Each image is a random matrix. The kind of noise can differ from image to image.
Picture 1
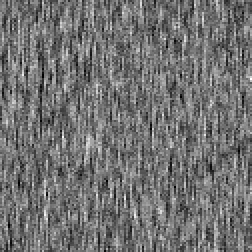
streaked along the columns
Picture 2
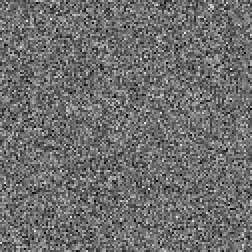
independent entries
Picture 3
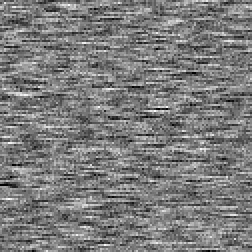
streaked along the rows
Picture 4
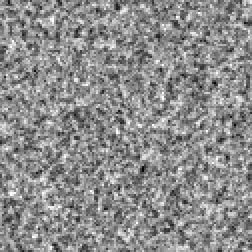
blotchy
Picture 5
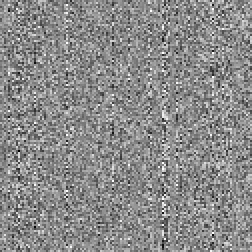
columns of uneven size
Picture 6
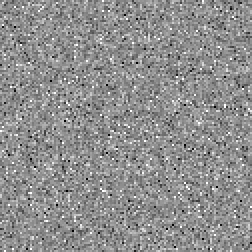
heavy tails
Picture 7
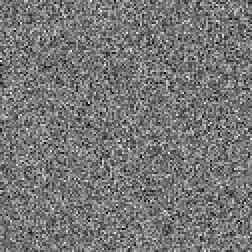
independent entries
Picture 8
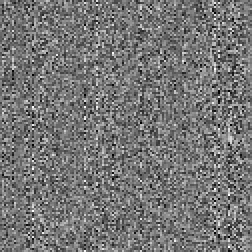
columns of uneven size
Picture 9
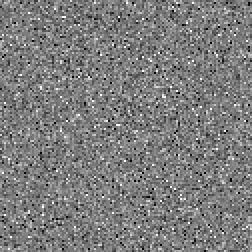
heavy tails
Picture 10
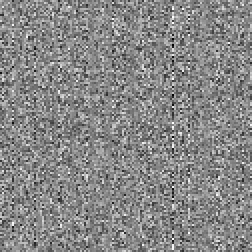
columns of uneven size
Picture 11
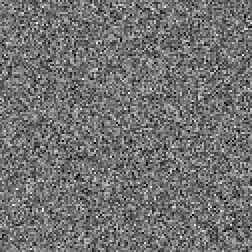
independent entries
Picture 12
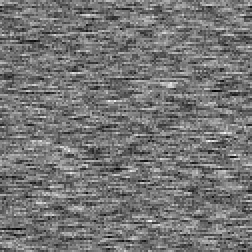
streaked along the rows
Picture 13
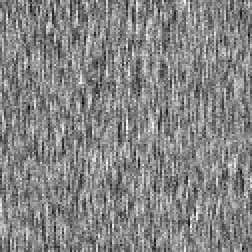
streaked along the columns
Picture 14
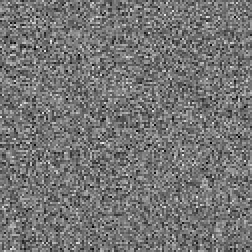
low rank plus noise
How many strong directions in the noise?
three or four
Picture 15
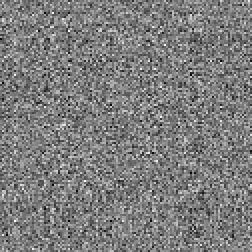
low rank plus noise
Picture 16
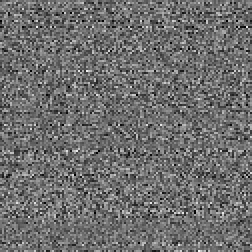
rows of uneven size
